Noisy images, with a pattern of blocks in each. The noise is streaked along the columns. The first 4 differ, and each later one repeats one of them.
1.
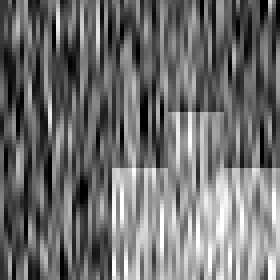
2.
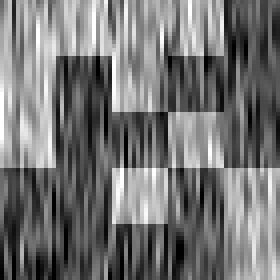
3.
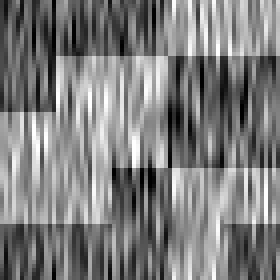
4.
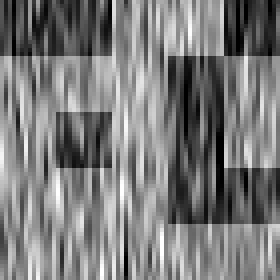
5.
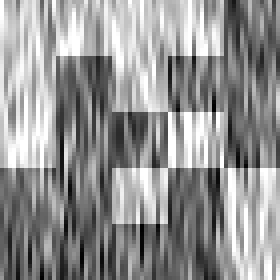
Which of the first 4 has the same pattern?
2
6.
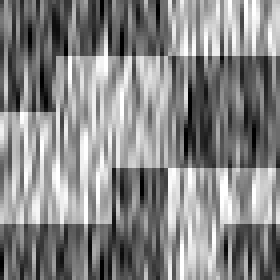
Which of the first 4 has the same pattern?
3
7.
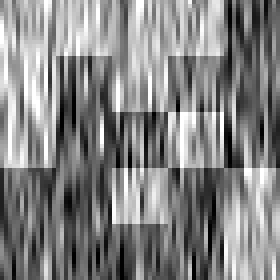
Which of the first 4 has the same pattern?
2
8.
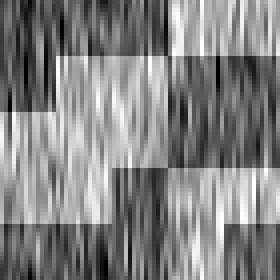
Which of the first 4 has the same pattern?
3
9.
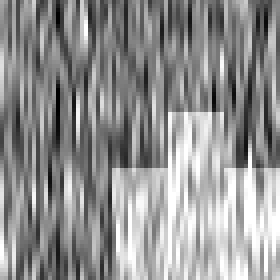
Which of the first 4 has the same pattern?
1
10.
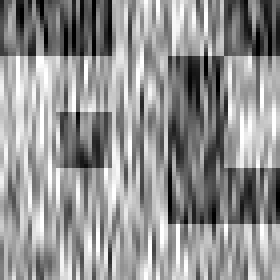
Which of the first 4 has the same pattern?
4
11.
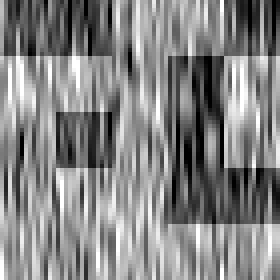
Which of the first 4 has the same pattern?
4
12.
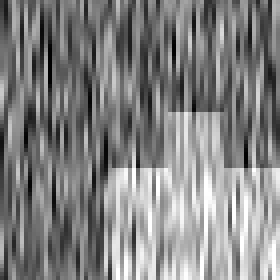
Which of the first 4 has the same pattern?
1
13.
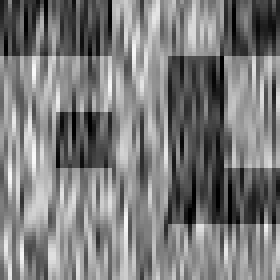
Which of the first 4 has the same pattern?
4
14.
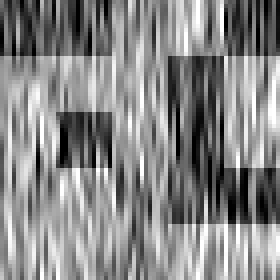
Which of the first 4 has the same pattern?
4
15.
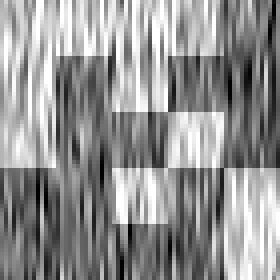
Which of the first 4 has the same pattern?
2
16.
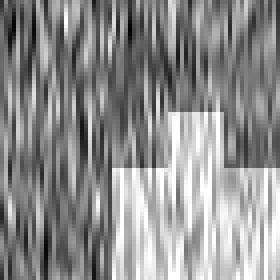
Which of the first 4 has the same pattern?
1
